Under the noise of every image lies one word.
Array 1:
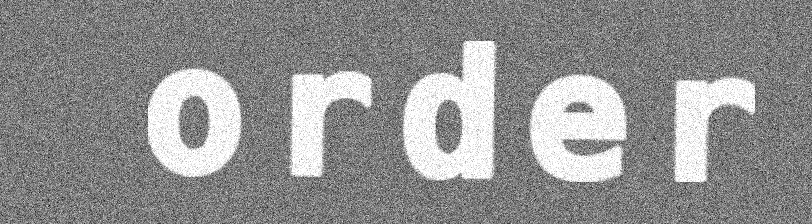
order
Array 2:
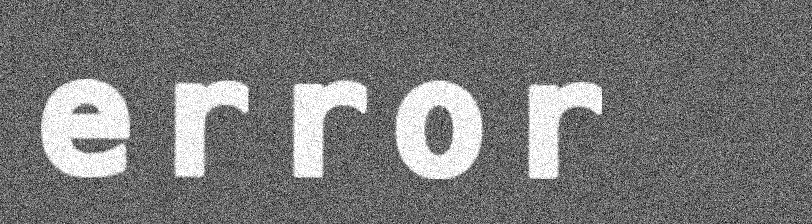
error
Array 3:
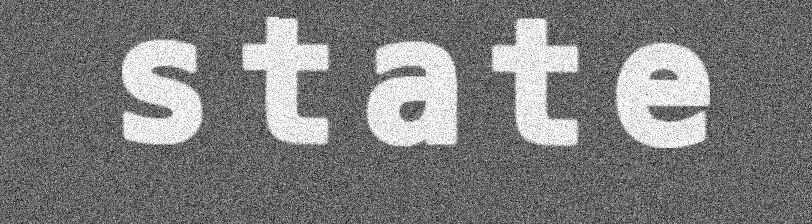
state
